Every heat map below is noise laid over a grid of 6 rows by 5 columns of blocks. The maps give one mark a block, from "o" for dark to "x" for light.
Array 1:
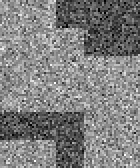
x x o o o
x x x o o
x x x x x
x x x x x
o o o x x
x x o x x
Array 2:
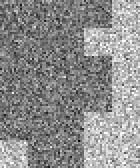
o o o o x
o o o x x
o o o o x
o o o o x
o o o x x
x o o x x
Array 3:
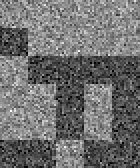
x x x x x
o x x x x
x o o o o
x x o x o
x x o x o
o o x o o
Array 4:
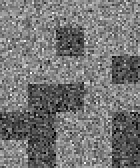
x x x x x
x x o x x
x x x x o
x o o x x
o o x x o
x o x x o
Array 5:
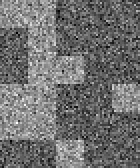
x x o o o
o x o o o
o x x o o
x x o o x
x x o o o
o o x o o
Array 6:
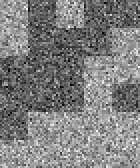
x o x o o
x o o o x
o o o x x
o o o x o
o x x x x
x x x x x
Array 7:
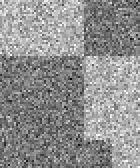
x x x o o
x x x o o
o o o x x
o o o x x
o o o x x
o o o o x
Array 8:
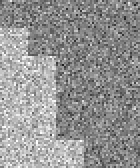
o o o o o
x o o o o
x x o o o
x x o o o
x x o o o
x x x o o
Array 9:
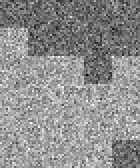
o o o o o
x o o o o
x x x o x
x x x x x
x x x x x
x x x x o
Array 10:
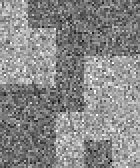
x o o o o
x x o o o
x x o x x
o o o x x
o o x x x
o o x o x
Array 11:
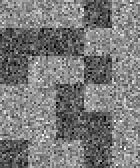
x x x o x
o o o x x
o x x o x
x x o x x
x x o o x
o x x o x
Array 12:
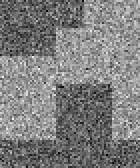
o o o x x
o o x x x
x x x x x
x x o o x
x x o o x
o o o o o
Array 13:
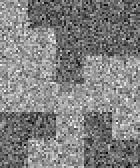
x o o o o
x x o o o
x x o x x
x x x x x
o o x o x
o x x o o
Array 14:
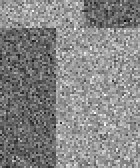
x x x o o
o o x x x
o o x x x
o o x x x
o o x x x
o o x x x
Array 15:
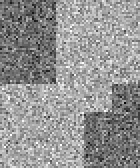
o o x x x
o o x x x
o o x x x
x x x x o
x x x o o
x x x o o
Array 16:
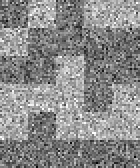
o x o x x
x o o o o
o o x o o
x x x o x
x o x x x
o o o o o
